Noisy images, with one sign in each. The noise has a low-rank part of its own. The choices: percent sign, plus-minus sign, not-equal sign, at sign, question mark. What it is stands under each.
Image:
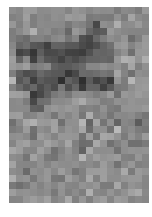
not-equal sign
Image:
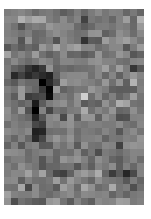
question mark
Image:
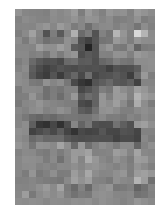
plus-minus sign
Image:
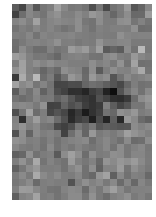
not-equal sign
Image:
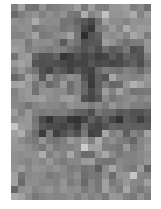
plus-minus sign
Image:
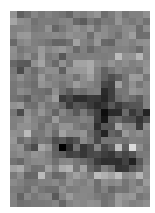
plus-minus sign
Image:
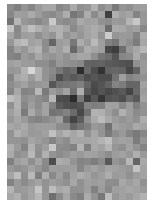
not-equal sign
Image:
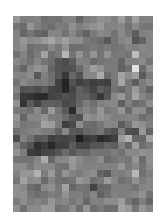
plus-minus sign
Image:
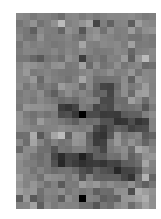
plus-minus sign
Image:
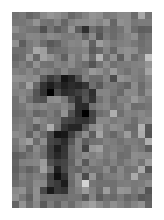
question mark
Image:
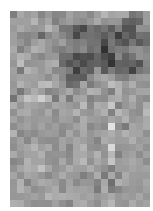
not-equal sign
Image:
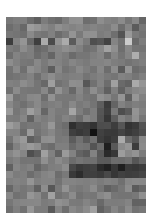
plus-minus sign
